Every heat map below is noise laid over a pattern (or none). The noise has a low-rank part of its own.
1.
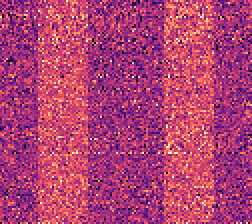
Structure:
vertical stripes
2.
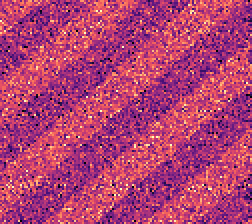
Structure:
diagonal stripes
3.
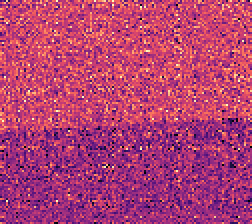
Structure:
a sharp edge
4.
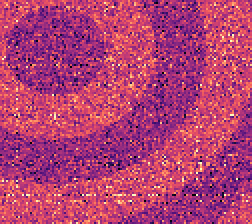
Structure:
rings round one point
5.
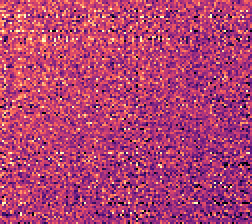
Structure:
a smooth slope
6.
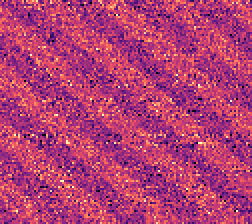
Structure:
diagonal stripes
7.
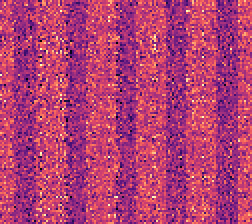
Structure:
vertical stripes
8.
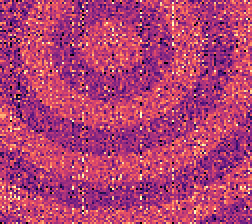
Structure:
rings round one point
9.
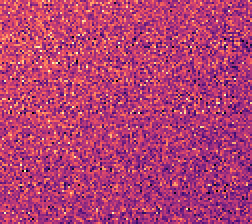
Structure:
a smooth slope
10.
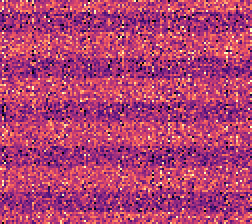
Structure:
horizontal stripes
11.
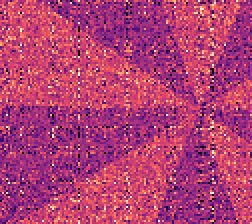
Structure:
spokes from one point
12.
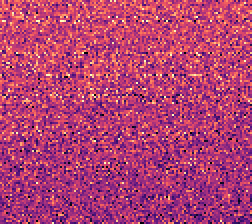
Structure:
a smooth slope
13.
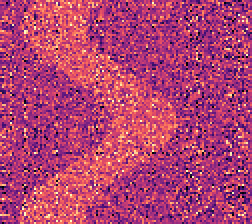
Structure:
a wavy band
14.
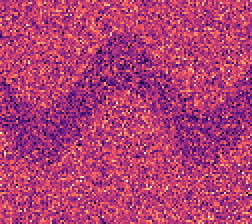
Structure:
a wavy band
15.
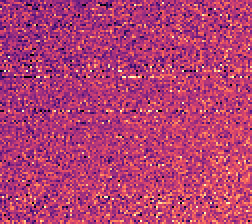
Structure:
a smooth slope
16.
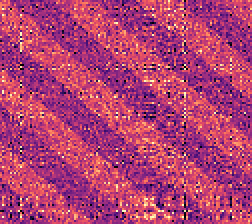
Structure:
diagonal stripes
